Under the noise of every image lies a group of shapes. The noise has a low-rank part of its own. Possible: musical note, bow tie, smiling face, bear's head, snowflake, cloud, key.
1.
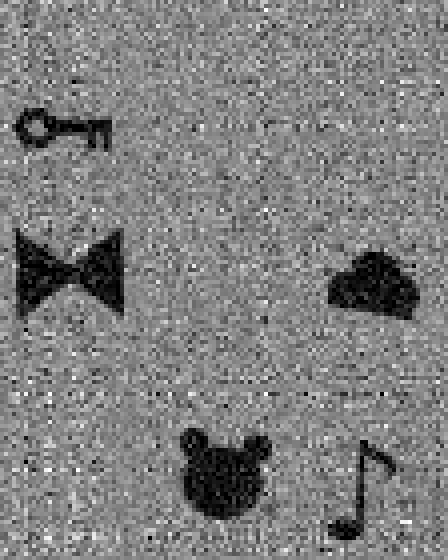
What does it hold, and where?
top left: key; middle left: bow tie; middle right: cloud; bottom middle: bear's head; bottom right: musical note
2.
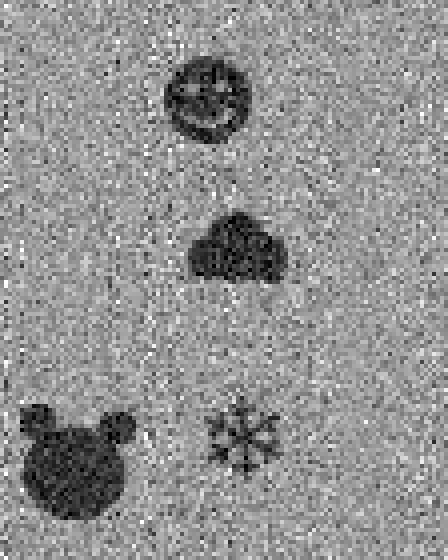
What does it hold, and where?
top middle: smiling face; centre: cloud; bottom left: bear's head; bottom middle: snowflake
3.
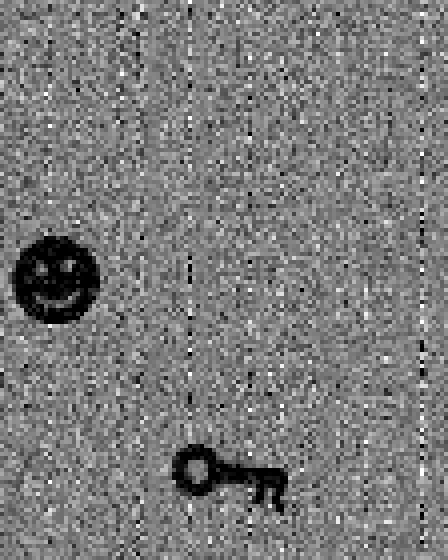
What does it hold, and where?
middle left: smiling face; bottom middle: key
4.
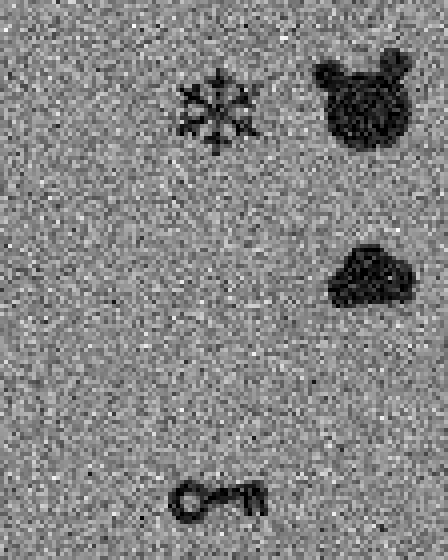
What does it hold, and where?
top middle: snowflake; top right: bear's head; middle right: cloud; bottom middle: key
